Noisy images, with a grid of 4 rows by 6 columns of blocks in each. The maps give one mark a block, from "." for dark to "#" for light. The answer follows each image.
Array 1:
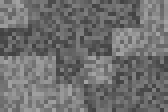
# . . . . #
. . . . # #
# # . # . .
# # # . . .
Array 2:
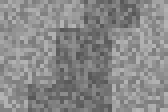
# # # . . #
# # . . # #
# # . . # #
# . . . # #
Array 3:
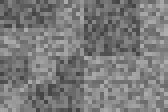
. . # . . #
# # # . . #
. # . # # #
# . . # # #
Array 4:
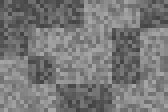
. . . # # .
. # # # . #
# . # # . #
# # . . # #
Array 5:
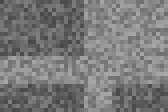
. . . # # #
. . . # # #
# # # # # #
. . . # . .
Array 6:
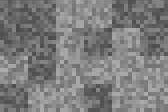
. . # # . .
. . # . # .
# . # # # #
. # # . # #
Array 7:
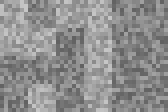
# . # # . .
# # . # . .
. . . # . .
. # . # . .
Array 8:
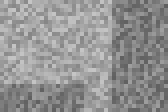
# # # # . .
# # # # . .
# # # # . .
. . . # . .
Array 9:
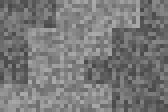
. . # # # .
. # # # . .
. # # . . .
# # # # . .
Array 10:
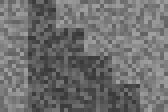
# . # # # #
# . . # # #
# . . . # #
# . . . . #
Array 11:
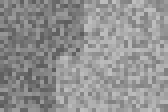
. . . # # #
. . . # # #
. . # # # #
. . # # # #
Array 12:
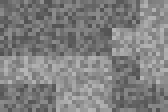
. . . . . #
. . . . # #
# # # # . #
. . # # . .
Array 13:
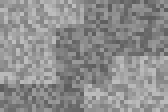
# # # . . .
# # . . . .
# # . . # #
. . . # # #
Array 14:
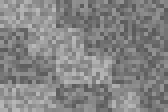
# # . . . .
. # # . . .
. . # # . .
# # . . # .
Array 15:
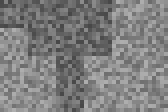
. . . . # #
# . . . # #
# # . # # #
# # . # # #
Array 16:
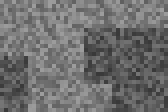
# # # # # #
# # # . . .
. # # . . .
. # # # . .
